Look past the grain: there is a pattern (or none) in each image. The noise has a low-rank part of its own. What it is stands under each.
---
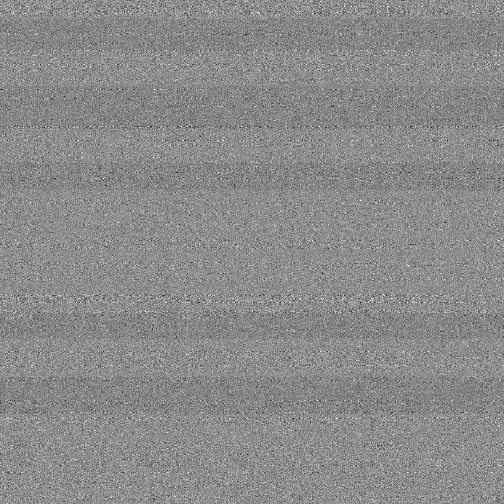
bands of rows
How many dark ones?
5
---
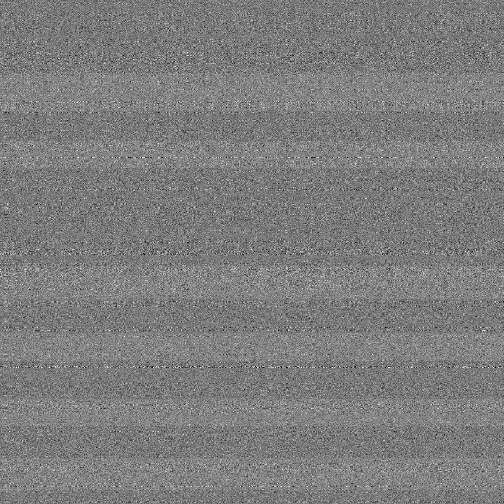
bands of rows
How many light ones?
6
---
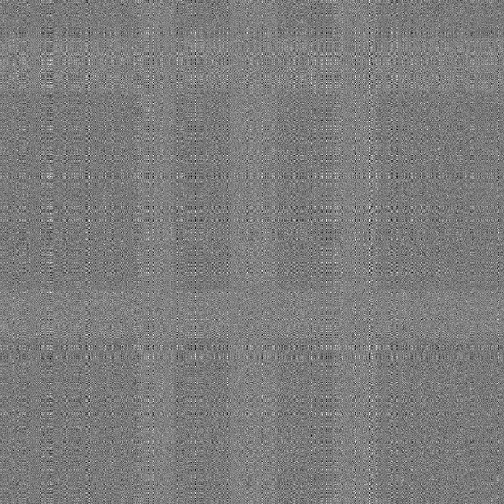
bands of rows crossing bands of columns
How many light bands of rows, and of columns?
2 and 3
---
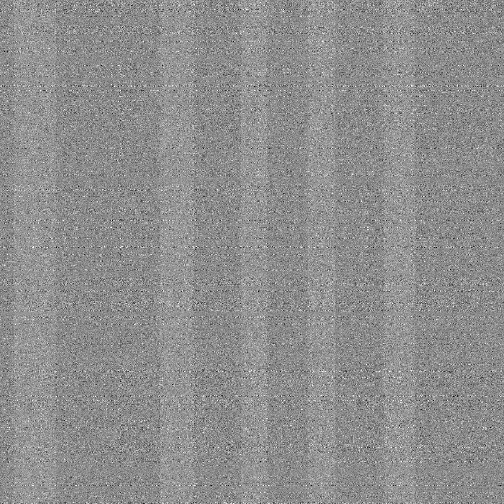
bands of columns
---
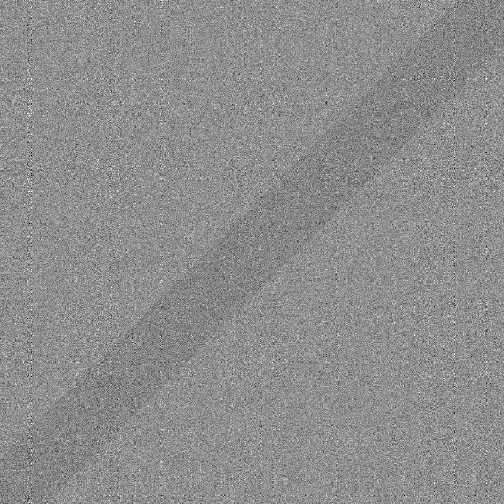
a diagonal band
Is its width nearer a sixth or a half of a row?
a sixth
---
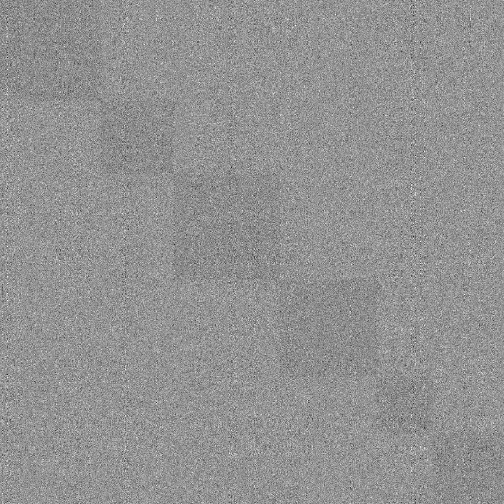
blocks along the diagonal
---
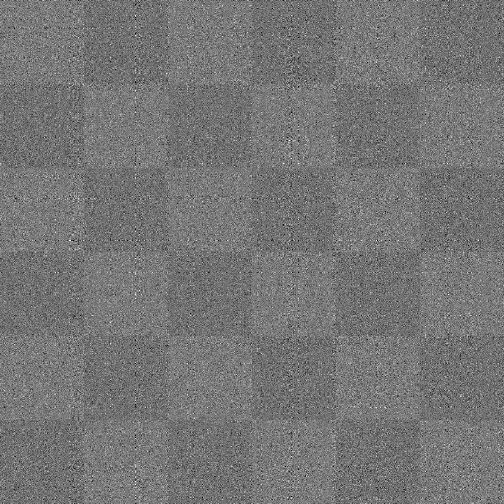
a checkerboard
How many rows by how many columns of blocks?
6 by 6
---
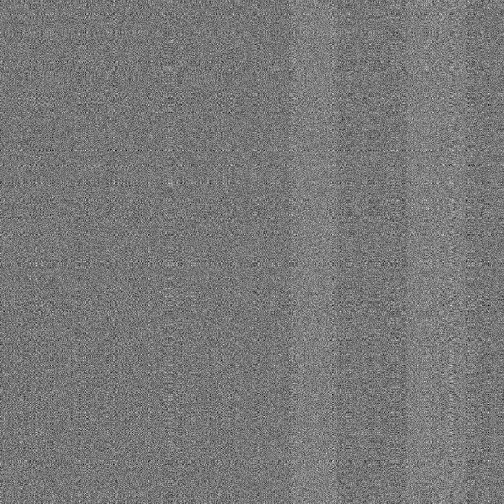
bands of columns
